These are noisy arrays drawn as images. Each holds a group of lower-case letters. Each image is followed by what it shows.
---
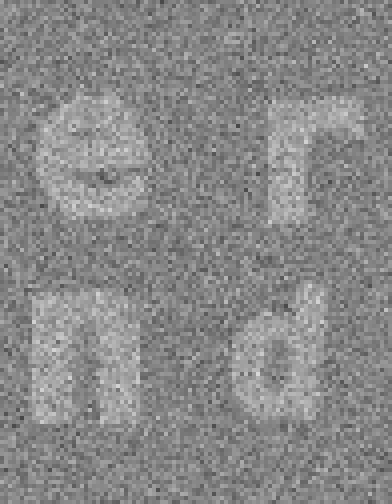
top left: e; top right: r; bottom left: n; bottom right: d
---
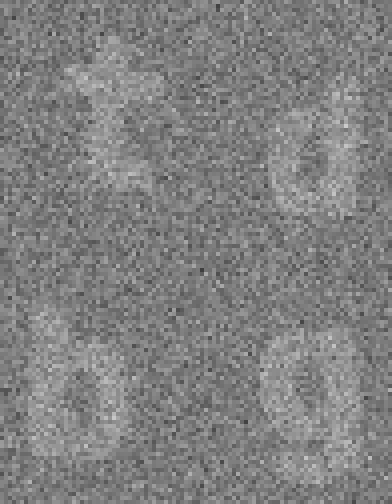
top left: t; top right: d; bottom left: b; bottom right: g
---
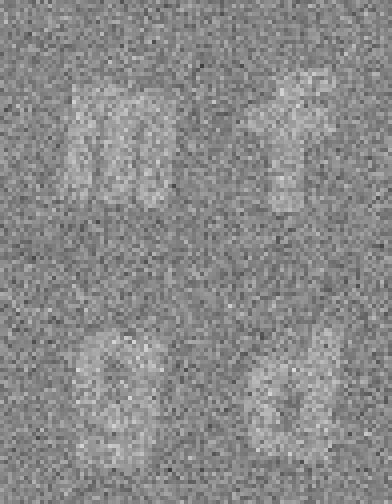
top left: m; top right: f; bottom left: g; bottom right: d
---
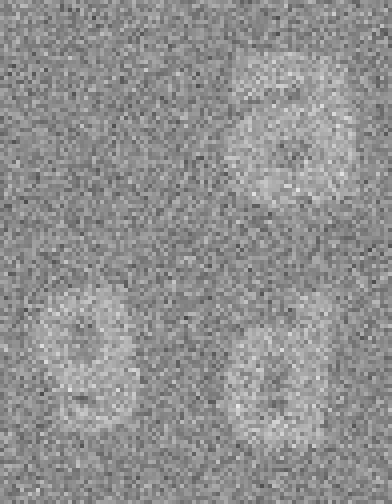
top right: a; bottom left: g; bottom right: d
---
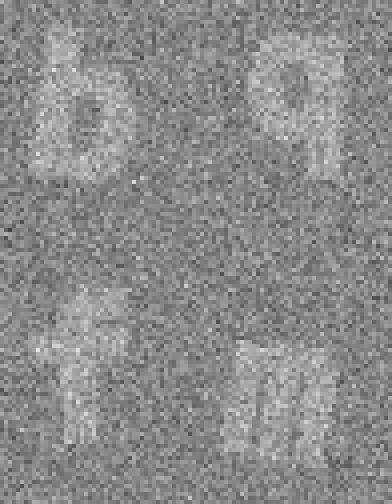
top left: b; top right: q; bottom left: f; bottom right: m
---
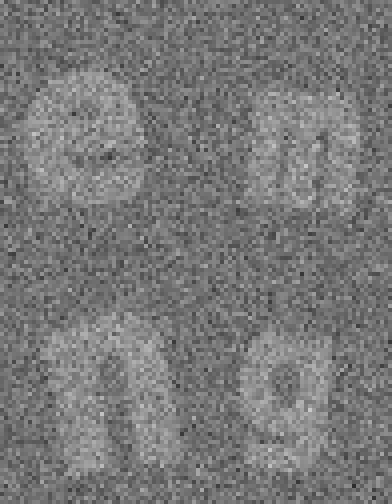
top left: e; top right: m; bottom left: n; bottom right: g
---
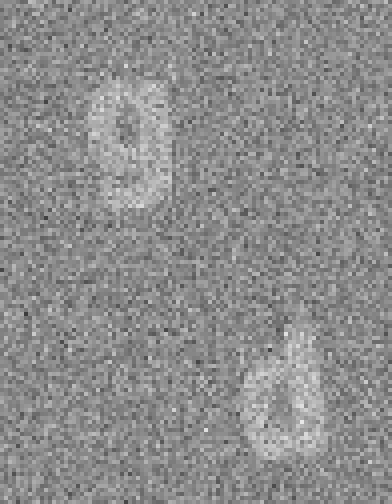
top left: g; bottom right: d
